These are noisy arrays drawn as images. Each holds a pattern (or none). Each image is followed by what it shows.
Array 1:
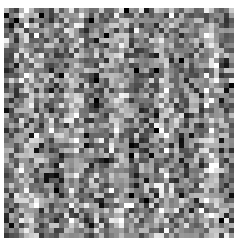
vertical stripes
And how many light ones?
5
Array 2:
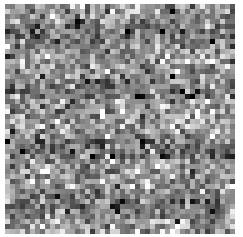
horizontal stripes
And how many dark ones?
4
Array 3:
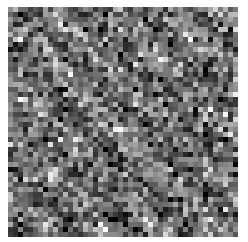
diagonal stripes
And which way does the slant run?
top left to bottom right
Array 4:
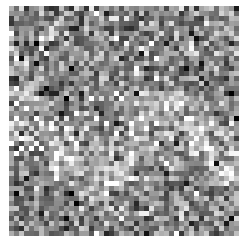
a wavy band
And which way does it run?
left to right
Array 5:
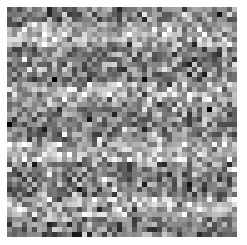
horizontal stripes
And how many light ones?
4
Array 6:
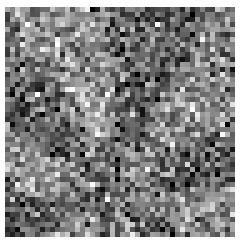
spokes from one point
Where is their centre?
bottom middle
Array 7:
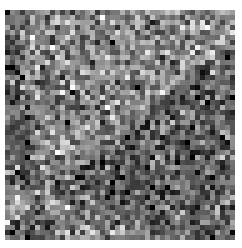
spokes from one point
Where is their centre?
bottom left
